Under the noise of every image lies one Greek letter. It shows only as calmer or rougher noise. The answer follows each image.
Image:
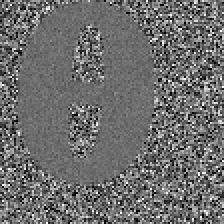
theta
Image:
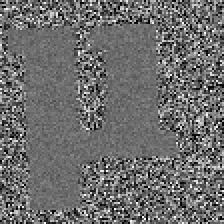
mu
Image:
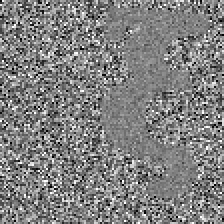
xi
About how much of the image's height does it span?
nearly all
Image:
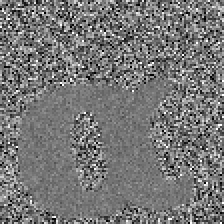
alpha
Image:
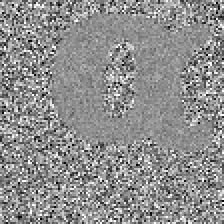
alpha
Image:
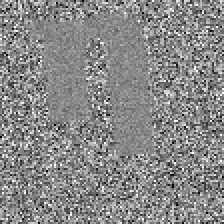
eta
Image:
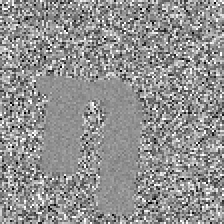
eta
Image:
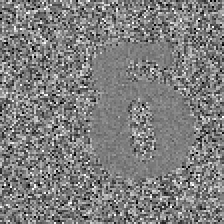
delta
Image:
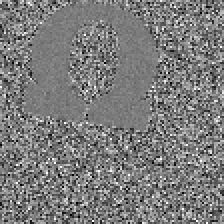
omega
